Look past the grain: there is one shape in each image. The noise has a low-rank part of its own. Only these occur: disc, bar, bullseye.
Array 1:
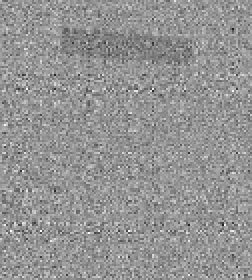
bar
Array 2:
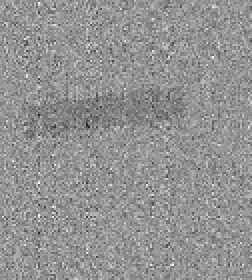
bar
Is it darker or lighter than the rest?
darker
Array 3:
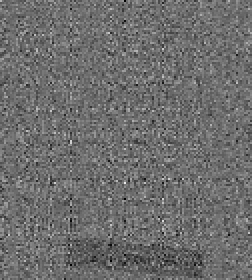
bar
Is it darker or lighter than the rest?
darker
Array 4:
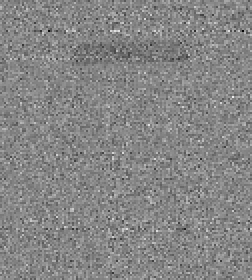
bar
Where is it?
top middle
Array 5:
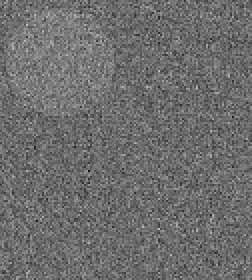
disc
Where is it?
top left
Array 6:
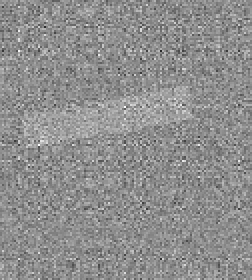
bar
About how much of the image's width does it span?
two thirds
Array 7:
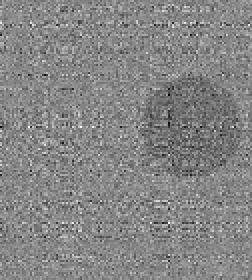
disc
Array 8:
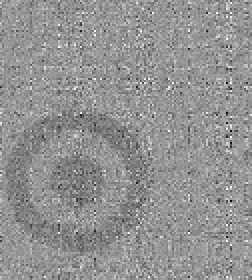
bullseye
